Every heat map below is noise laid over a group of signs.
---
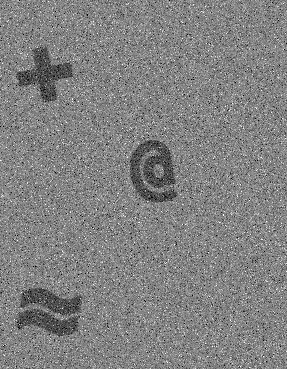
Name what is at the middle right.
nothing
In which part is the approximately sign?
bottom left
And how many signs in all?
3
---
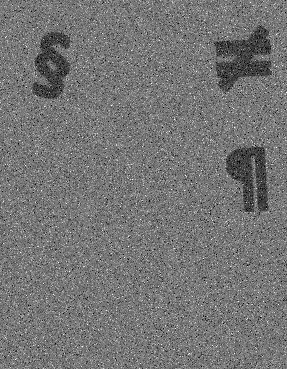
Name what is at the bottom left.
nothing
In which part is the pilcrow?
middle right
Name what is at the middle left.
nothing
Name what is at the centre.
nothing
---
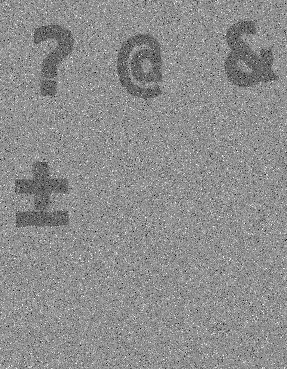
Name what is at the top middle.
at sign
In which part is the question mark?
top left
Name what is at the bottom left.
nothing
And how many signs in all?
4
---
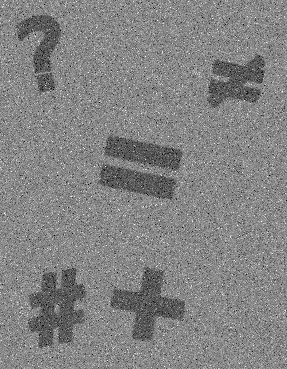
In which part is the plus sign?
bottom middle
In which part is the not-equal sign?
top right
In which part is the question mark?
top left
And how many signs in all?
5
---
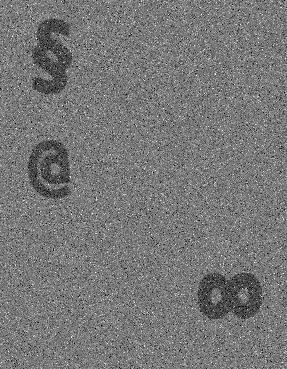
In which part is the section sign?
top left
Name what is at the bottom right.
infinity sign
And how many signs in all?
3
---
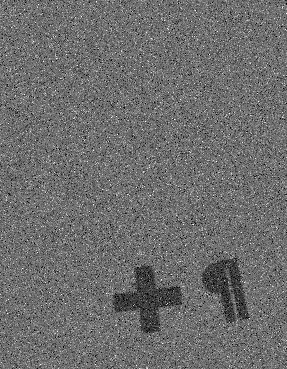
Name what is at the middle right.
nothing
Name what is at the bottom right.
pilcrow
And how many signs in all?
2
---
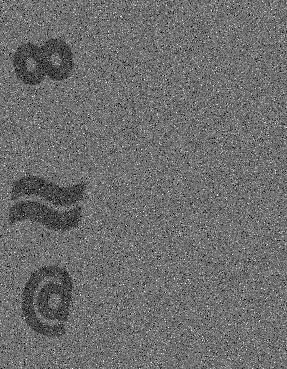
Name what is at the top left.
infinity sign
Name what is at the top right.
nothing
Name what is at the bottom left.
at sign
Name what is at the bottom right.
nothing
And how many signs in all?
3
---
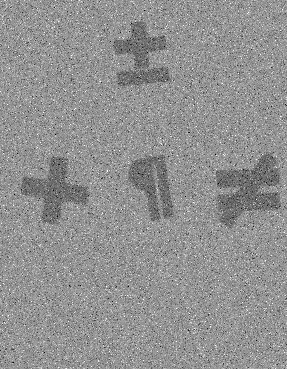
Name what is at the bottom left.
nothing
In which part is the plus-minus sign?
top middle
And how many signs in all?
4
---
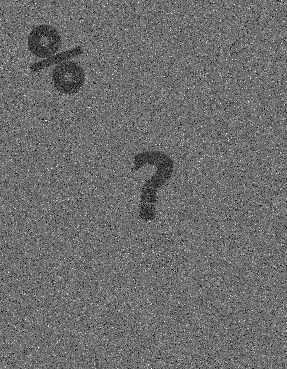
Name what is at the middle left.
nothing
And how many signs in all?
2
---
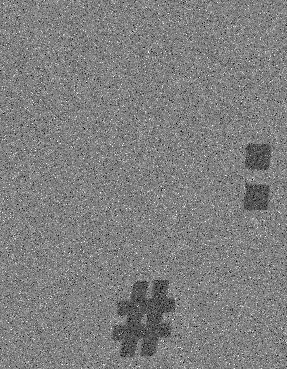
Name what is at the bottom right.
nothing
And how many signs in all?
2
